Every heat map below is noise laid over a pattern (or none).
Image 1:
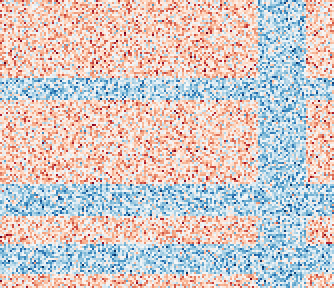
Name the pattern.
bands of rows crossing bands of columns
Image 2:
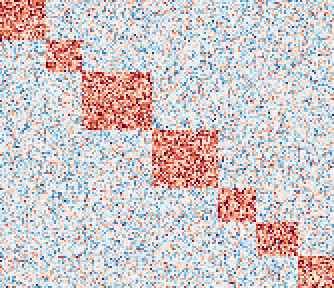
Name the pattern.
blocks along the diagonal
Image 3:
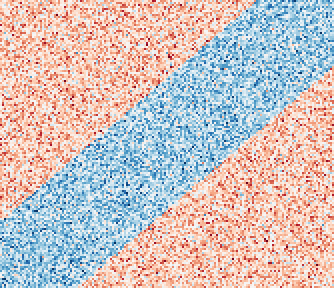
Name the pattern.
a diagonal band
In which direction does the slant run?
bottom left to top right
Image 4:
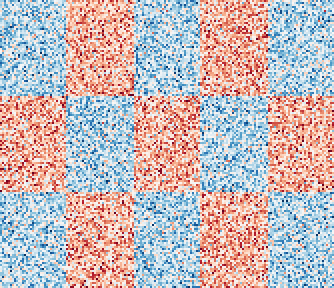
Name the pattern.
a checkerboard
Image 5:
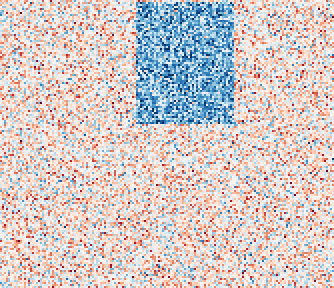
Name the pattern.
one block
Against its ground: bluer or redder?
bluer
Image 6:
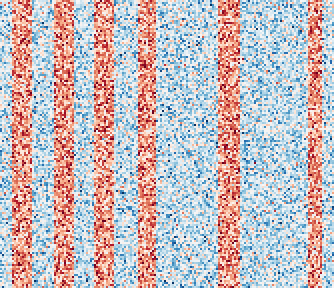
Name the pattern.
bands of columns
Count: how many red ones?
6
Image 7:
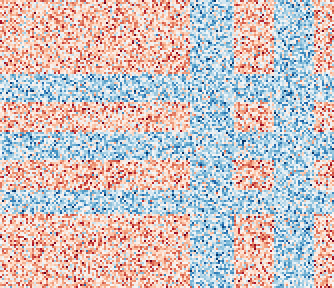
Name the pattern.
bands of rows crossing bands of columns
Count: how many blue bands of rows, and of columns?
3 and 2
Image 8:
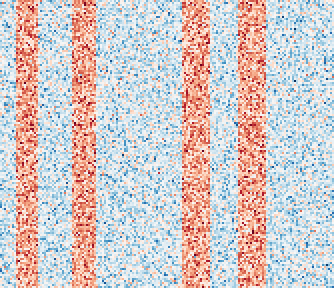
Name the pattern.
bands of columns
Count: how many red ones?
4
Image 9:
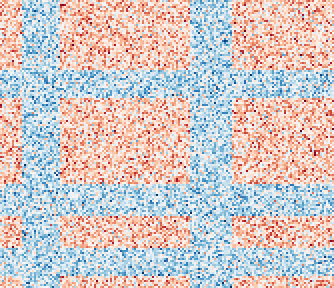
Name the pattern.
bands of rows crossing bands of columns
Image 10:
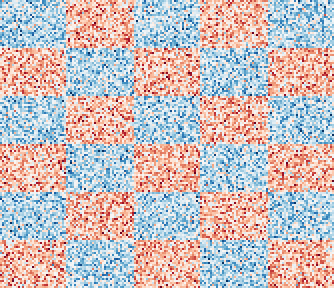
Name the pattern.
a checkerboard
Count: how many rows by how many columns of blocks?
6 by 5
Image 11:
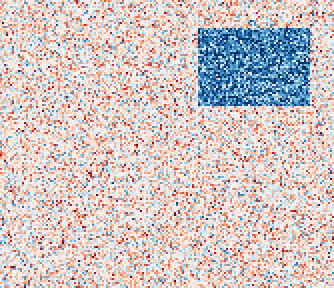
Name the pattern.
one block
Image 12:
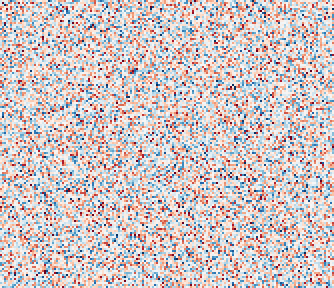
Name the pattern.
only noise
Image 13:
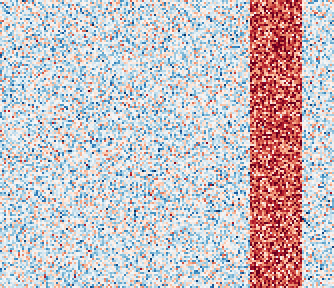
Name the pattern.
one band of columns
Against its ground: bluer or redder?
redder
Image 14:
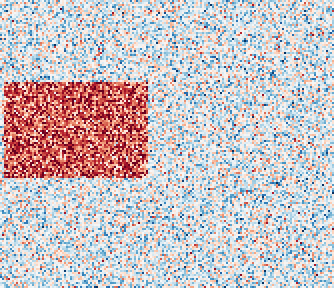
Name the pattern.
one block
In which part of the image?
middle left
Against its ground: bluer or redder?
redder
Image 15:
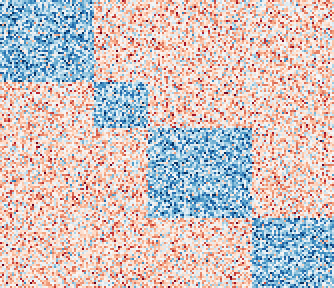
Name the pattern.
blocks along the diagonal
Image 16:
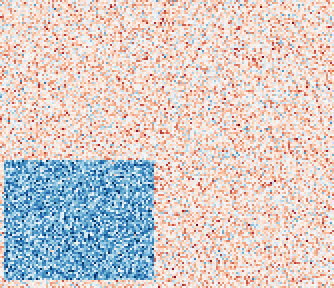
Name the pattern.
one block
